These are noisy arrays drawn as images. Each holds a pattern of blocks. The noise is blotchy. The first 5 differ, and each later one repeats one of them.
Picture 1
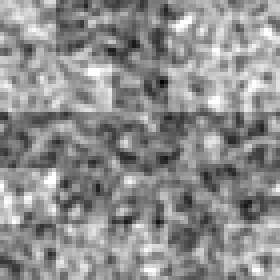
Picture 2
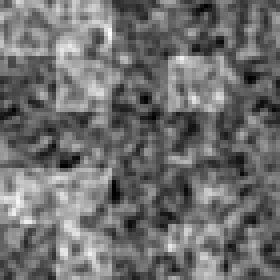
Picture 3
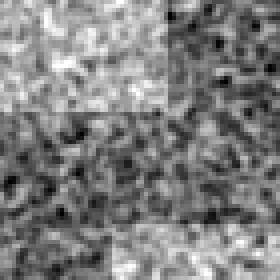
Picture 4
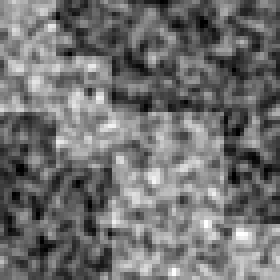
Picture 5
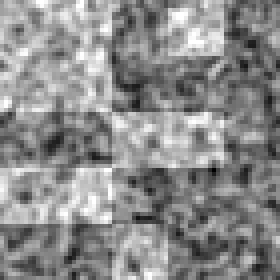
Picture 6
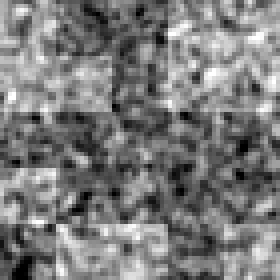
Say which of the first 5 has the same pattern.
1
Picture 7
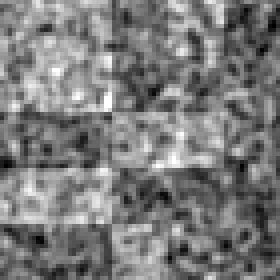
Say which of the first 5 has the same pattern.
5
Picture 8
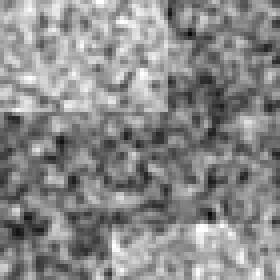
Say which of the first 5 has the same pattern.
3
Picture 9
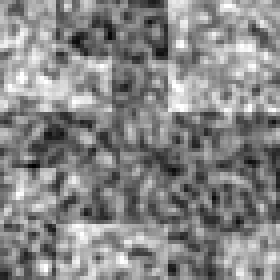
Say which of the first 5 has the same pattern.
1
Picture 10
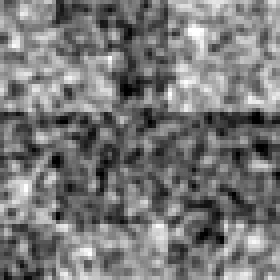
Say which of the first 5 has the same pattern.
1
